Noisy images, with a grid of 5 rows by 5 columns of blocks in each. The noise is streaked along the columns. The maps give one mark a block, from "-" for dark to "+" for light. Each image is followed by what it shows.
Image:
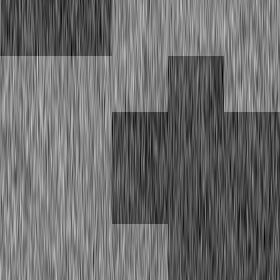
--+++
+++-+
++---
++---
+++--
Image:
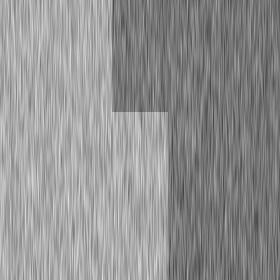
++---
++---
+++--
+++--
+++--
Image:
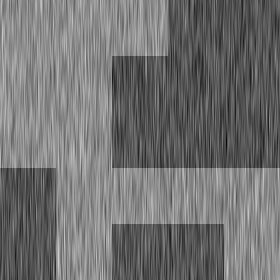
+++--
++---
++---
-++++
-+--+
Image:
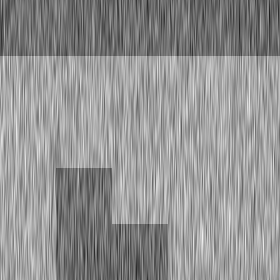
-----
+++++
+++++
+-+++
+--++
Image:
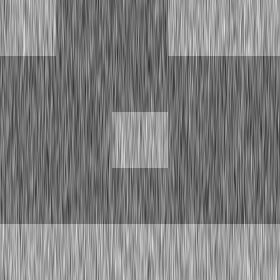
+--++
-----
--+--
-----
+++++
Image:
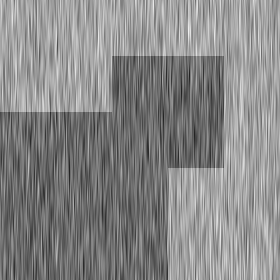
+++++
++--+
----+
---++
---++
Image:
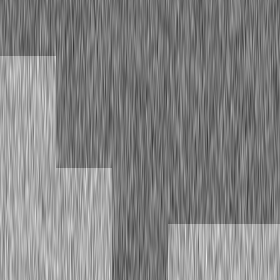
-----
+----
+----
++---
++-++
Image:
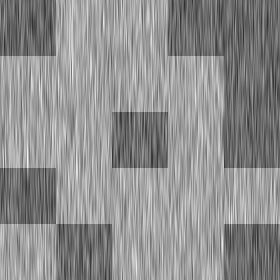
-++--
++++-
++-+-
-++++
+-++-
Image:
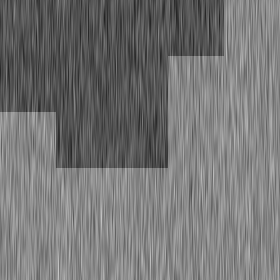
----+
---++
+--++
+++++
+++++
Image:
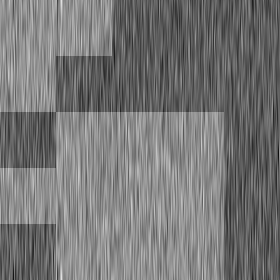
++---
+----
-+++-
++++-
-+++-
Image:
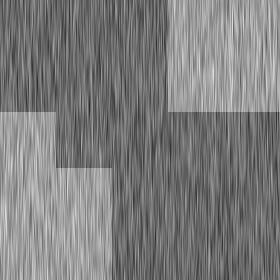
---++
---++
+----
++---
++---
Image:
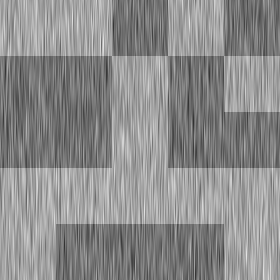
++-+-
--+-+
--+--
+++++
+---+
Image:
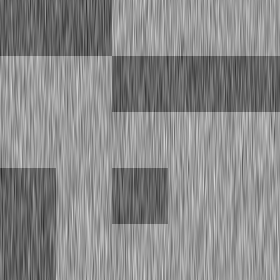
--+++
++---
+++++
-+-++
-++++
